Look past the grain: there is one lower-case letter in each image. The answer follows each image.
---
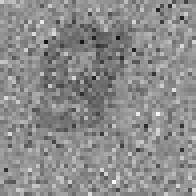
g
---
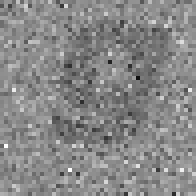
g
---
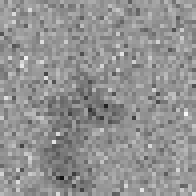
t
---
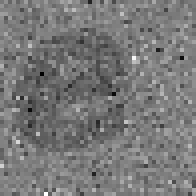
e
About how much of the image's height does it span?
two thirds
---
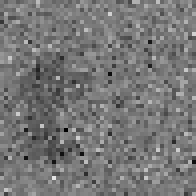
t
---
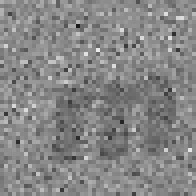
m
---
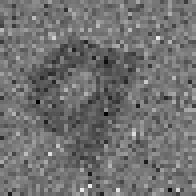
q
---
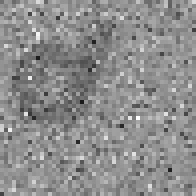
d
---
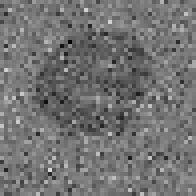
e
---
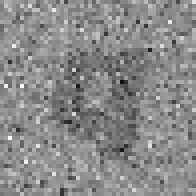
q
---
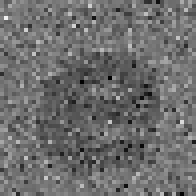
e
